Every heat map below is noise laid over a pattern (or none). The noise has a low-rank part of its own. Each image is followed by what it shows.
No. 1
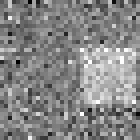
one block
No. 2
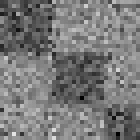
blocks along the diagonal
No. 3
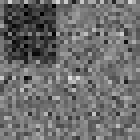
one block
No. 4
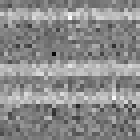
bands of rows
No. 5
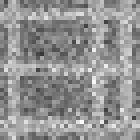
bands of rows crossing bands of columns
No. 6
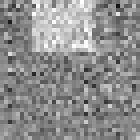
one block
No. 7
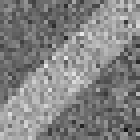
a diagonal band
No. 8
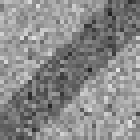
a diagonal band
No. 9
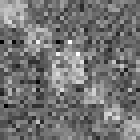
blocks along the diagonal
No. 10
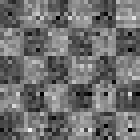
a checkerboard
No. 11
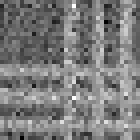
bands of rows crossing bands of columns
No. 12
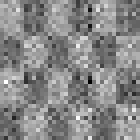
a checkerboard
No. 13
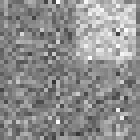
one block
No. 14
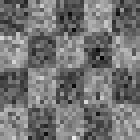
a checkerboard
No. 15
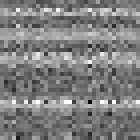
bands of rows
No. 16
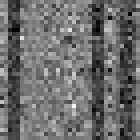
bands of columns
